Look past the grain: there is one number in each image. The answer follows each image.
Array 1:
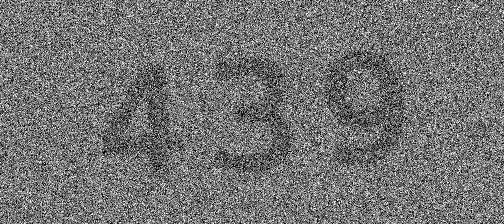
439
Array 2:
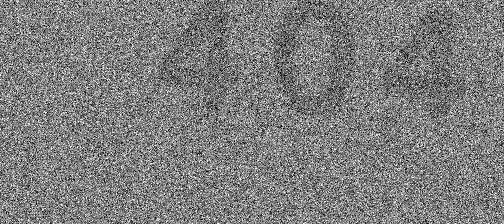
404
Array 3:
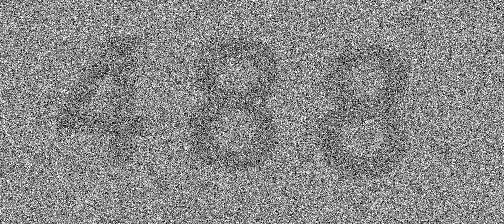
488
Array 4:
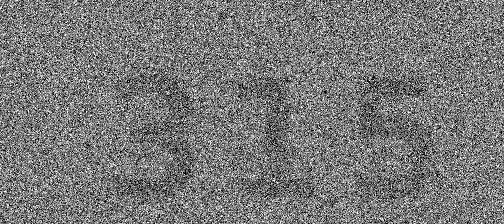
315
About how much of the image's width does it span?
two thirds
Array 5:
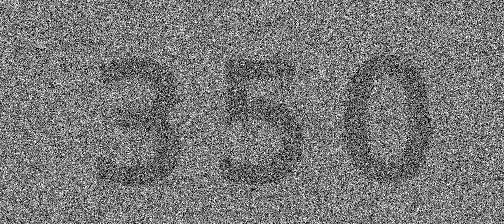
350
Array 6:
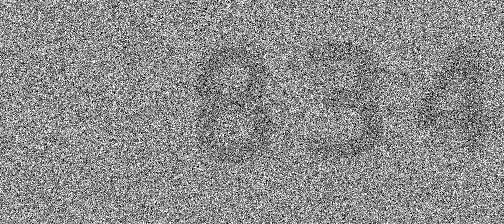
834
